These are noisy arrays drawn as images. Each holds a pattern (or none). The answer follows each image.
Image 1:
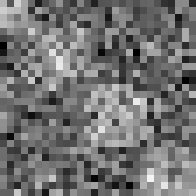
blocks along the diagonal
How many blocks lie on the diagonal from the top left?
4
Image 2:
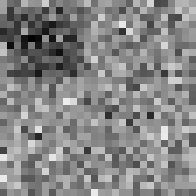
one block
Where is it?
top left
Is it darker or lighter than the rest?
darker
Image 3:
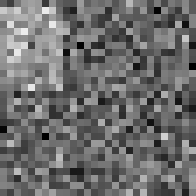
one block
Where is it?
top left
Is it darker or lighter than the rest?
lighter
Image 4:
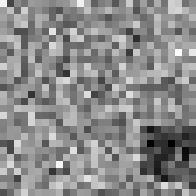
one block
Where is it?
bottom right
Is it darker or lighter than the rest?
darker
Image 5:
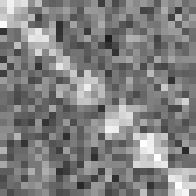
blocks along the diagonal
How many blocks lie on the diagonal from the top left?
7
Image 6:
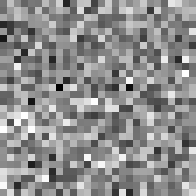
only noise
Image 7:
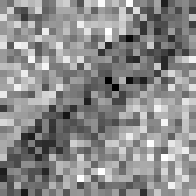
a diagonal band
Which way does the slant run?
bottom left to top right
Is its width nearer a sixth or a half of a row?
a half
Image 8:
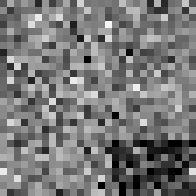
one block
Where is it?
bottom right
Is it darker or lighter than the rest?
darker
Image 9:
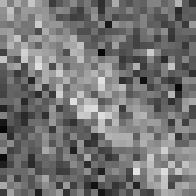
a diagonal band
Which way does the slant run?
top left to bottom right
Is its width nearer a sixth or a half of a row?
a half
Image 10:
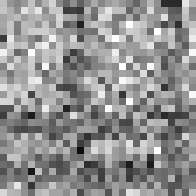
bands of rows crossing bands of columns
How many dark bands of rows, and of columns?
2 and 2
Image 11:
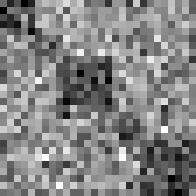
blocks along the diagonal
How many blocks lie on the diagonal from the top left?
5
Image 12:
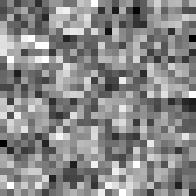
a checkerboard
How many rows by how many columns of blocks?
6 by 4
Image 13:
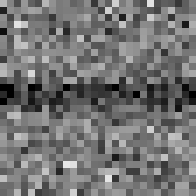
one band of rows
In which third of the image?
middle
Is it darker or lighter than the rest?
darker
